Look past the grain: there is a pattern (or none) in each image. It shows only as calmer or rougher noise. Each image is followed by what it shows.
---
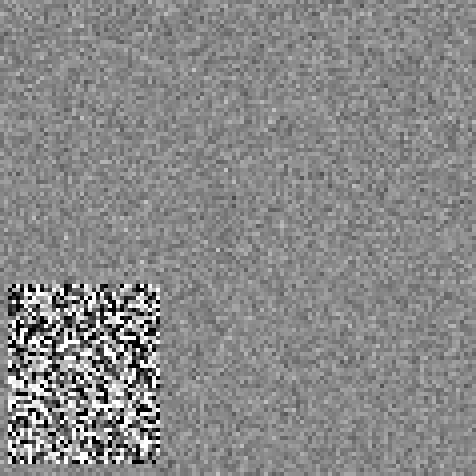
one block
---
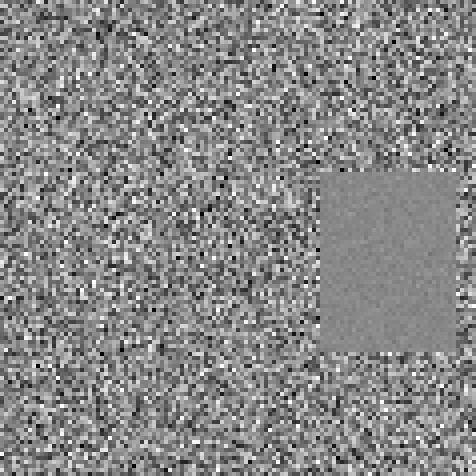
one block
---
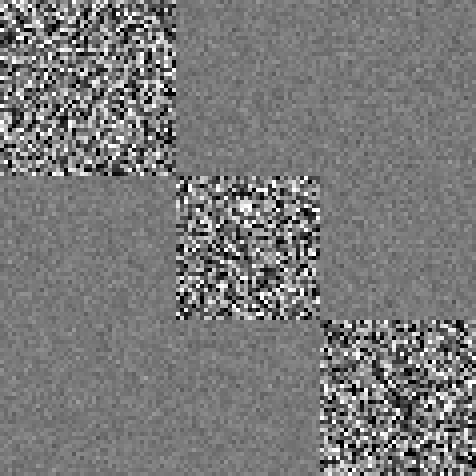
blocks along the diagonal
